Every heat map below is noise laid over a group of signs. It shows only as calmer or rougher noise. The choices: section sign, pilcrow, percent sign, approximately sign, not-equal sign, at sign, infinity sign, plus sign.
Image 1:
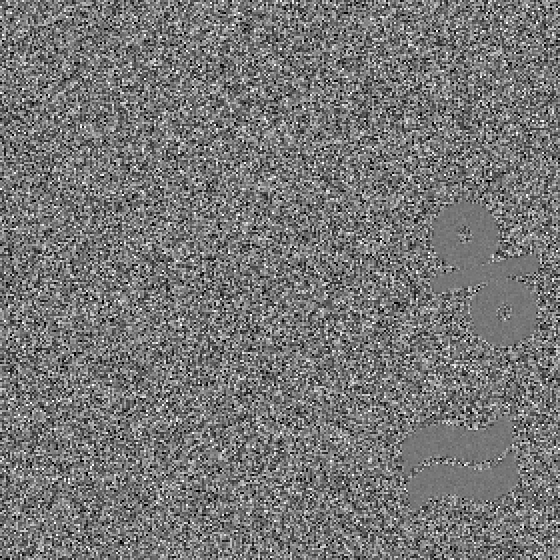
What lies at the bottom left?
nothing
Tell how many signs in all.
2
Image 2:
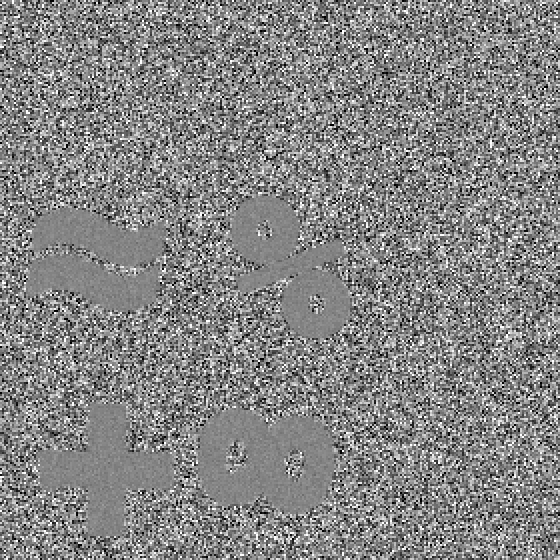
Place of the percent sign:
centre
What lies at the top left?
nothing
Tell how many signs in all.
4
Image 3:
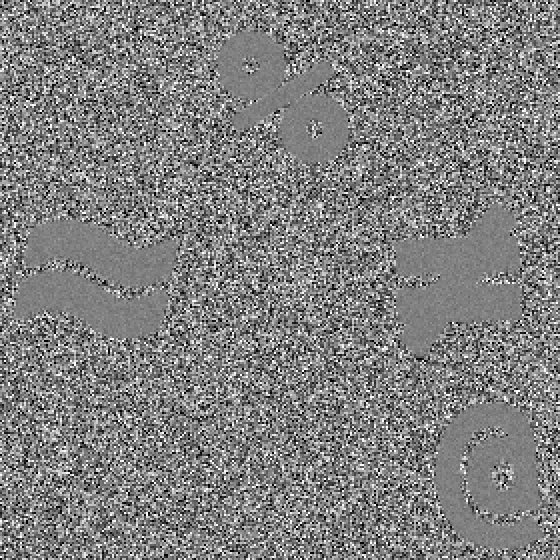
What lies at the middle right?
not-equal sign
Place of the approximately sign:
middle left
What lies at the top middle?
percent sign
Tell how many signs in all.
4
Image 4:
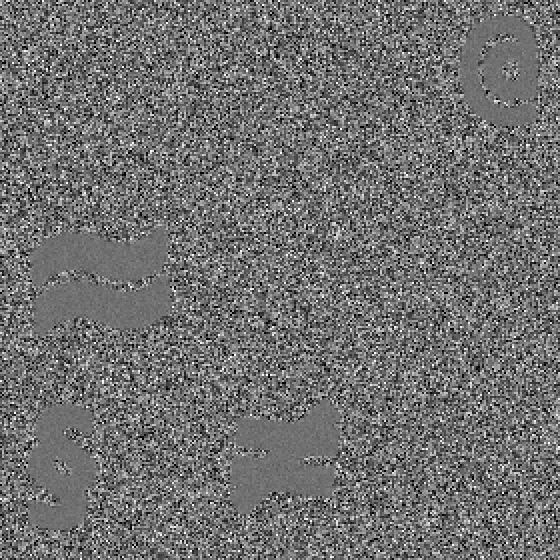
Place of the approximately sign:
middle left
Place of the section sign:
bottom left
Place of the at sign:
top right
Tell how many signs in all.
4
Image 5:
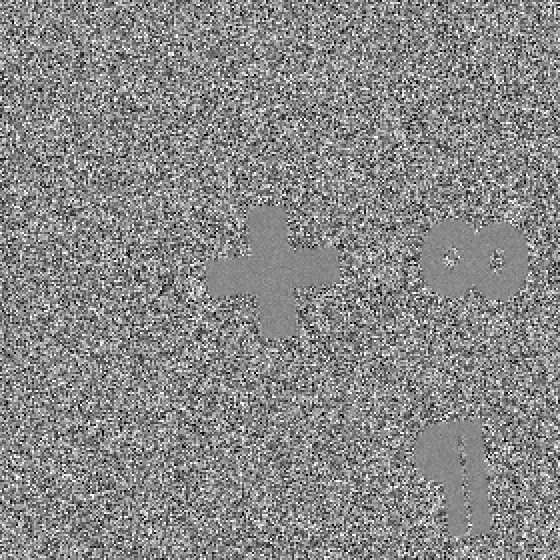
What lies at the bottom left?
nothing
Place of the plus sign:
centre
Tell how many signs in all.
3
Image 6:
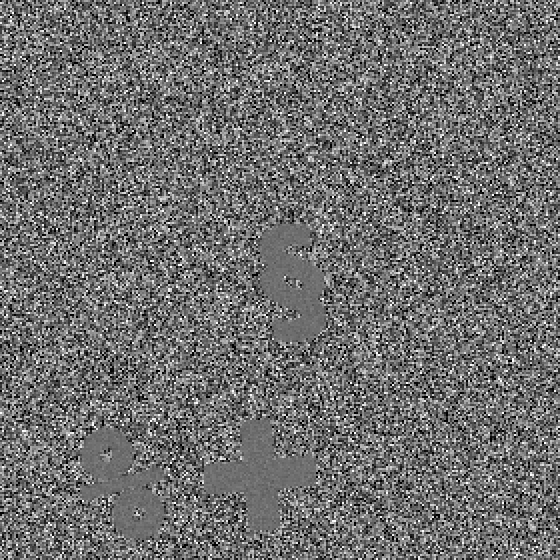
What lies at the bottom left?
percent sign
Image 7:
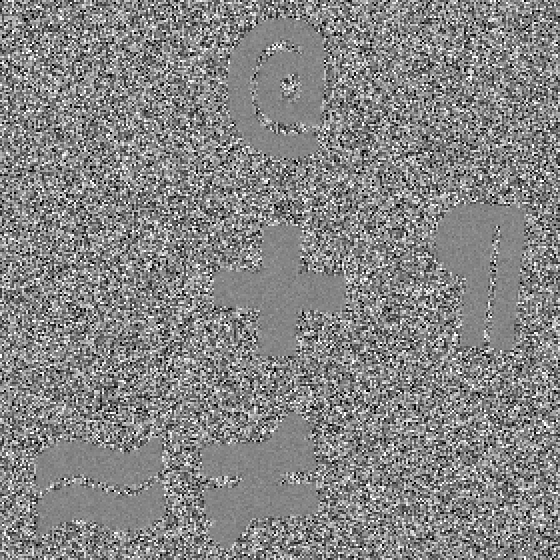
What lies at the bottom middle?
not-equal sign
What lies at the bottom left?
approximately sign
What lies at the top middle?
at sign
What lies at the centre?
plus sign
